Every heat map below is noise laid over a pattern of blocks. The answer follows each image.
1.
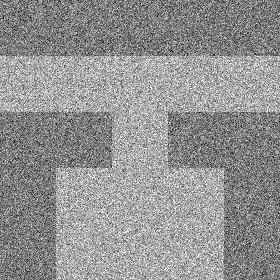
left and right mirror each other
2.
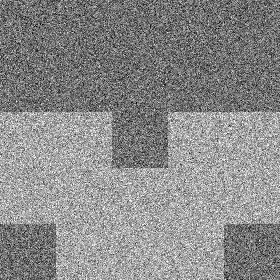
left and right mirror each other
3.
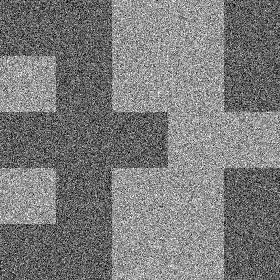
top and bottom mirror each other
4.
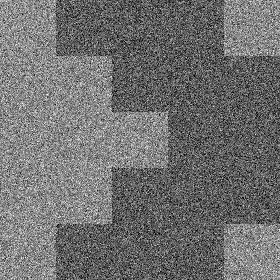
top and bottom mirror each other
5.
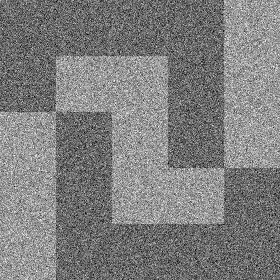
the same after a half turn
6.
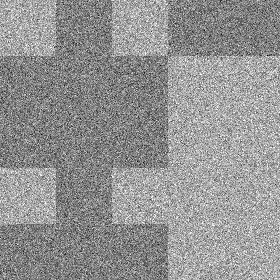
no symmetry
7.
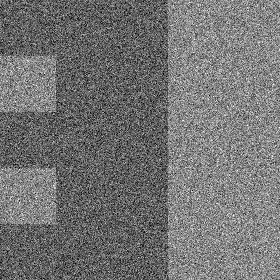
top and bottom mirror each other
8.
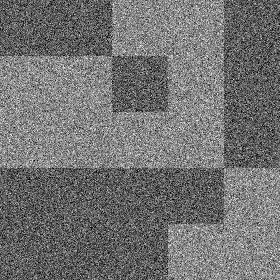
no symmetry
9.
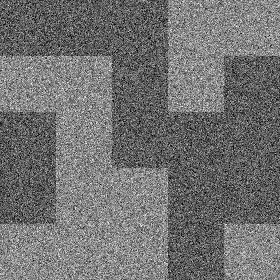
no symmetry
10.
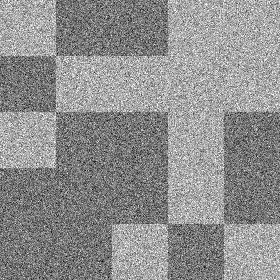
mirrored about the diagonal from the bottom left
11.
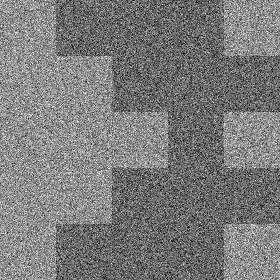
top and bottom mirror each other
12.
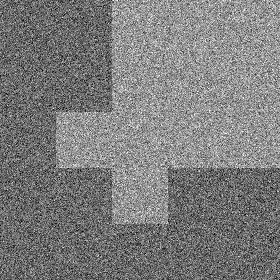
mirrored about the diagonal from the bottom left
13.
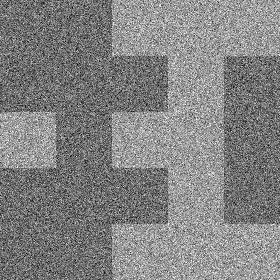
top and bottom mirror each other
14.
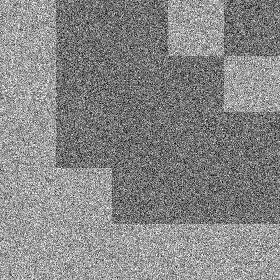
mirrored about the diagonal from the bottom left
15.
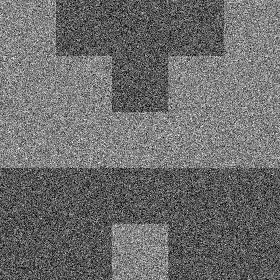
left and right mirror each other
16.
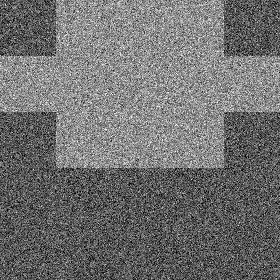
left and right mirror each other
